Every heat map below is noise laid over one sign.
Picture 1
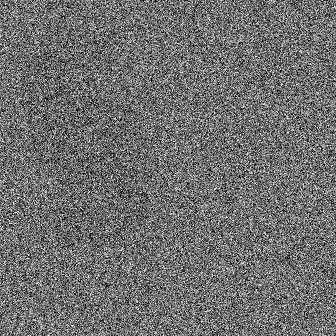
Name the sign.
section sign
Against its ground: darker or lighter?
darker
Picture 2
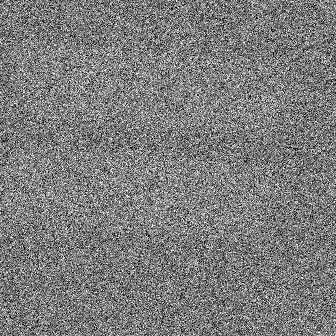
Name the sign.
equals sign
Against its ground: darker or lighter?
lighter
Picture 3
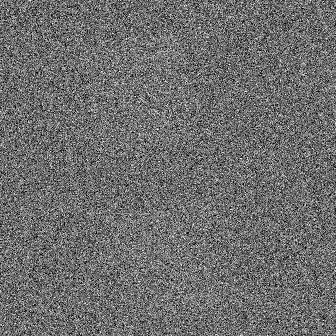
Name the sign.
colon
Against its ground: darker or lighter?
lighter
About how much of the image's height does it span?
nearly all
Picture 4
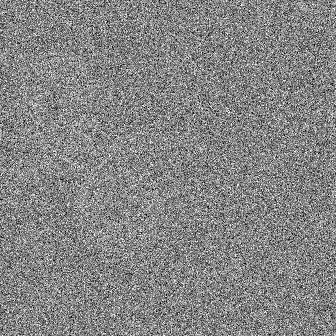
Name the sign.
percent sign
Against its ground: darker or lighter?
lighter
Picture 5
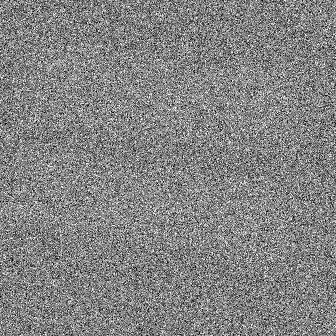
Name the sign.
equals sign
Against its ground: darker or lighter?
lighter
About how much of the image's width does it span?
nearly all
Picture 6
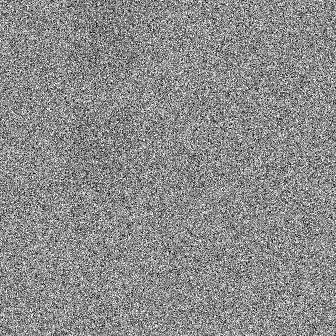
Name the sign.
colon
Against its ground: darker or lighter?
darker
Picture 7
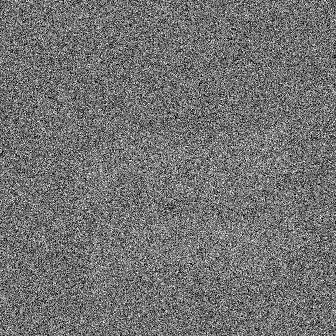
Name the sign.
approximately sign
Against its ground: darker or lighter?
lighter
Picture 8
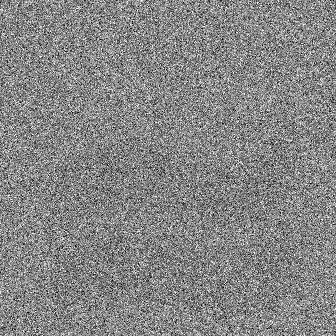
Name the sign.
approximately sign
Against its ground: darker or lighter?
darker
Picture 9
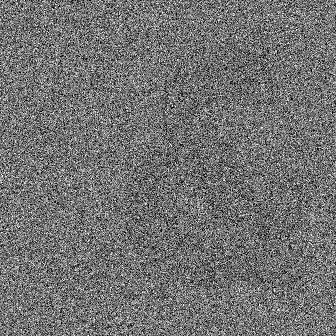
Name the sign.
ampersand
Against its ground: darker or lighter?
darker
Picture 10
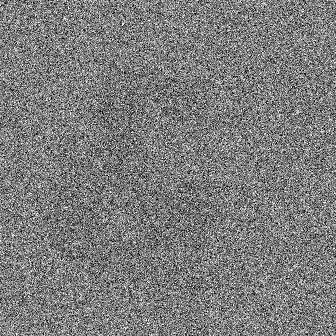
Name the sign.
ampersand
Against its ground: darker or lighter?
darker
